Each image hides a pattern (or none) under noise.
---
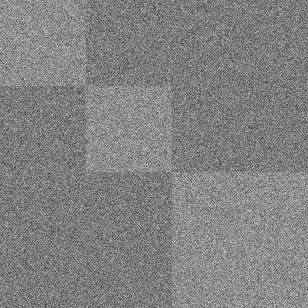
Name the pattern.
blocks along the diagonal
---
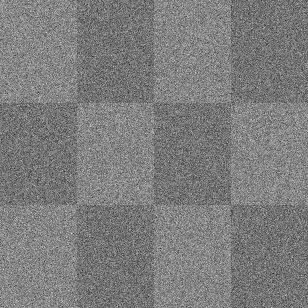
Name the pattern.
a checkerboard
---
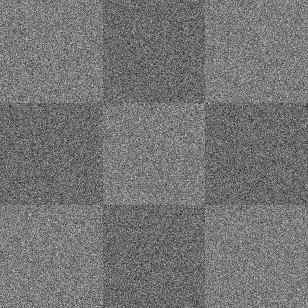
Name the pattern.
a checkerboard
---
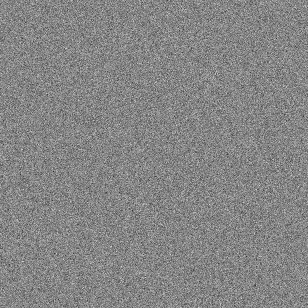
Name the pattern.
only noise
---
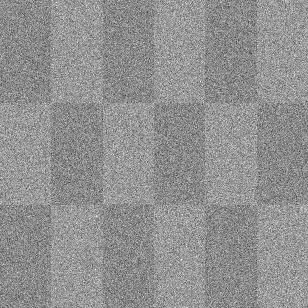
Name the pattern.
a checkerboard
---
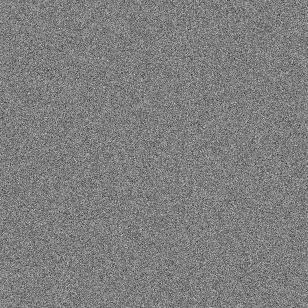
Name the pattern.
only noise
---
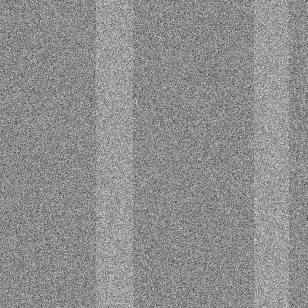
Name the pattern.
bands of columns
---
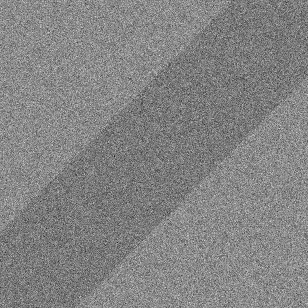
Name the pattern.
a diagonal band
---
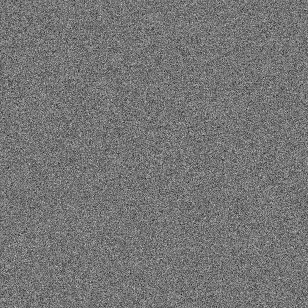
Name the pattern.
only noise
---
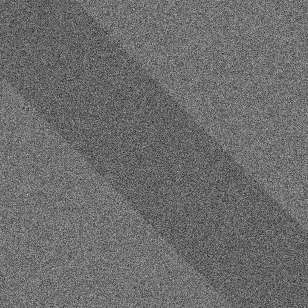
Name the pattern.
a diagonal band
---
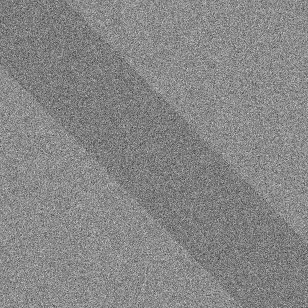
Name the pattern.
a diagonal band
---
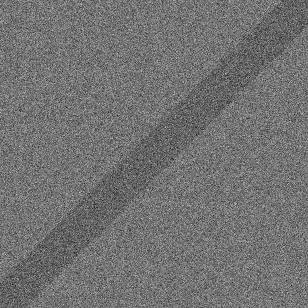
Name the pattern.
a diagonal band
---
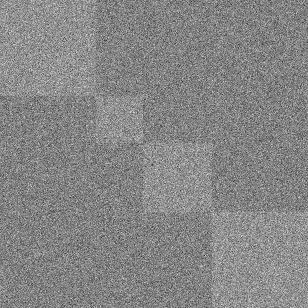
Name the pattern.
blocks along the diagonal
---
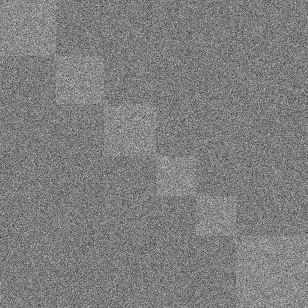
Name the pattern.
blocks along the diagonal
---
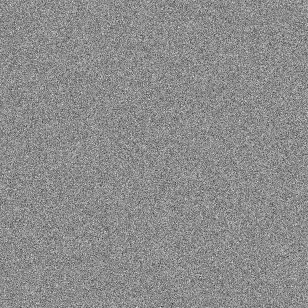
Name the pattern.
only noise
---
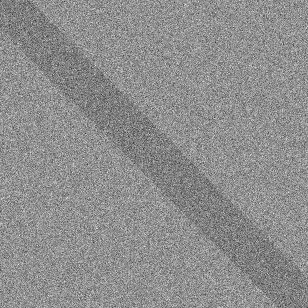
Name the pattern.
a diagonal band
